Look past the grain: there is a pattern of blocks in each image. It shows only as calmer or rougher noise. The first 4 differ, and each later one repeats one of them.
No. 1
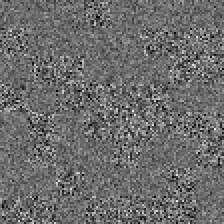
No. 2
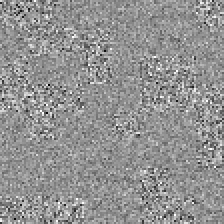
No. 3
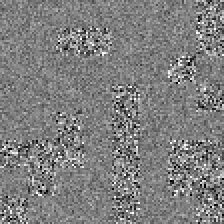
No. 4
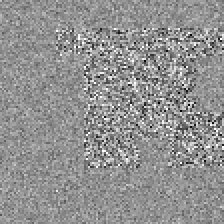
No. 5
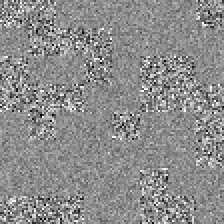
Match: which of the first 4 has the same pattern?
2
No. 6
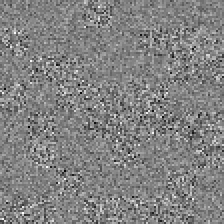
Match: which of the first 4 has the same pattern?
1
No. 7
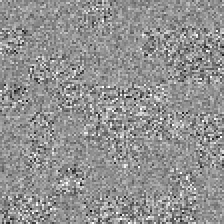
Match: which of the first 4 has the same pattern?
1
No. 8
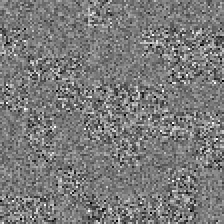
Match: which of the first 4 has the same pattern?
1
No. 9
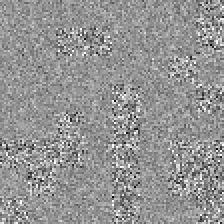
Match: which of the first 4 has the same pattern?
3
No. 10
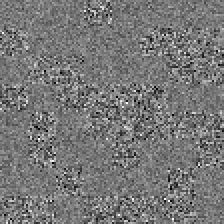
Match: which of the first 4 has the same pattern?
1
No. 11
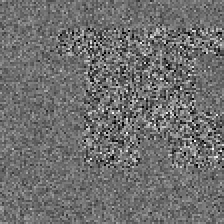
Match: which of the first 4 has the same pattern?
4
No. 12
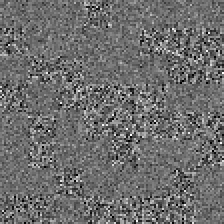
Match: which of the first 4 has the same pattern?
1
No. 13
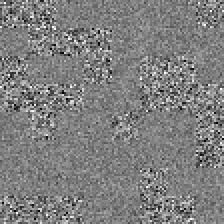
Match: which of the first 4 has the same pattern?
2
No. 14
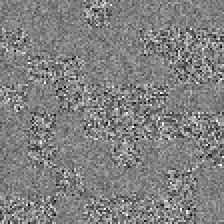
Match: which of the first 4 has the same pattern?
1
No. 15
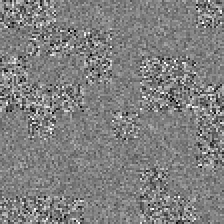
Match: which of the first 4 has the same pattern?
2
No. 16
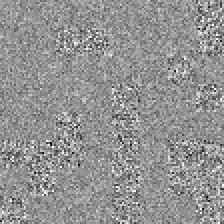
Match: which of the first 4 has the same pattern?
3
